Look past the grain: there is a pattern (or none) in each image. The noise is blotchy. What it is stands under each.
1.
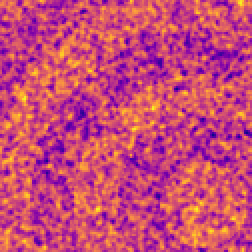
rings round one point
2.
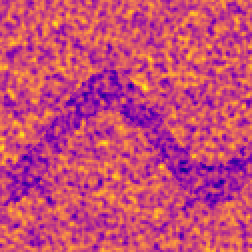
a wavy band
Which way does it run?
left to right
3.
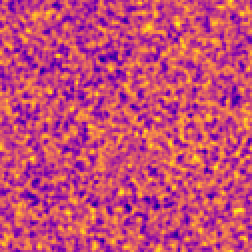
only noise
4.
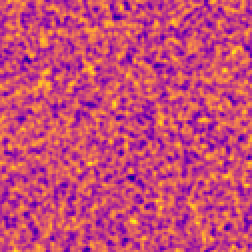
only noise
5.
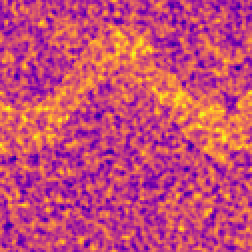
a wavy band
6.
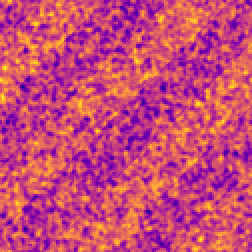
diagonal stripes
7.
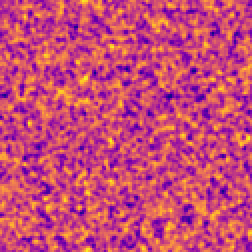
only noise
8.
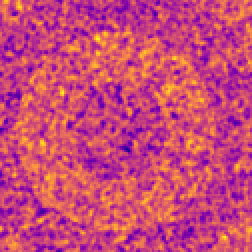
rings round one point
